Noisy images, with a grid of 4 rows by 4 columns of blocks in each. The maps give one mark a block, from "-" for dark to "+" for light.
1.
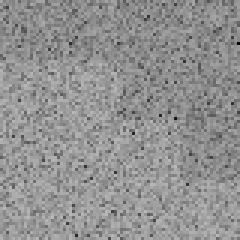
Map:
- - - -
+ + - -
+ + + -
+ + + +
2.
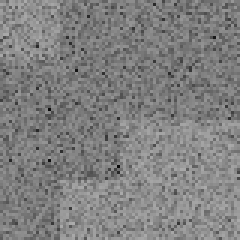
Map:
+ - - -
- - - -
- - + +
- + + +
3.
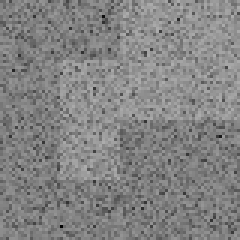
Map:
- - + +
- + + +
- + - -
- - - -
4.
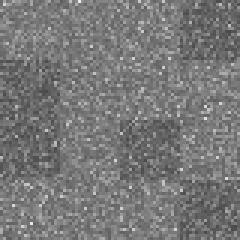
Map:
+ + + -
- + + +
- + - +
+ + + -
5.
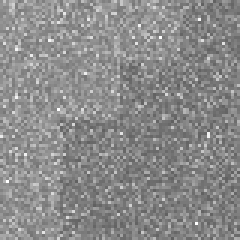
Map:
+ + + -
+ + - -
+ - - -
+ - - -
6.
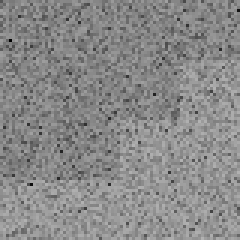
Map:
- - - -
- - - +
- - + +
+ + + +
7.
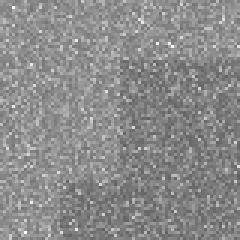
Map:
+ + + +
+ + - -
+ + - -
+ - - -
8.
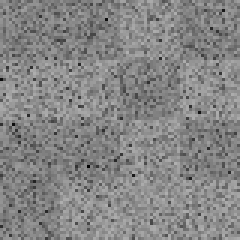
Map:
- - + -
+ + - +
- - + -
- + + +
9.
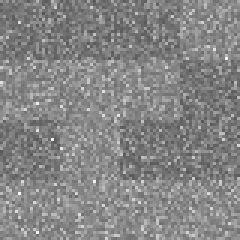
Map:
- - - +
+ + + -
- + - -
+ + + +
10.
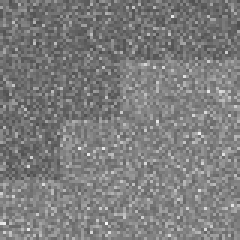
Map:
- - - -
- - + +
- + + +
+ + + +
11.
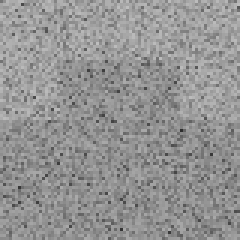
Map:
+ + + +
+ - - +
- - - -
- - - -
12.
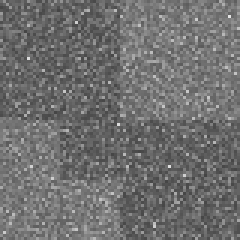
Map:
- - + +
- - + +
+ - - -
+ + - -
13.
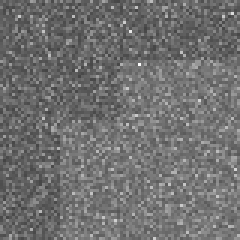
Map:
- - - -
- - + +
- + + +
- + + +
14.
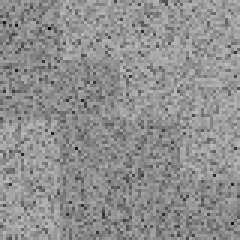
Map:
- + + +
- - + +
+ - - +
+ - - -
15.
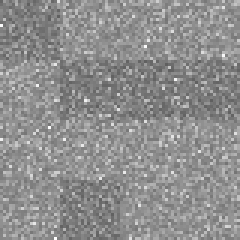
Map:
- + + +
+ - - -
+ + + +
+ - + +
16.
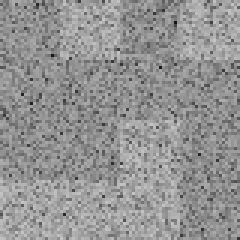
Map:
- + - +
- - - -
- - + -
+ + + -
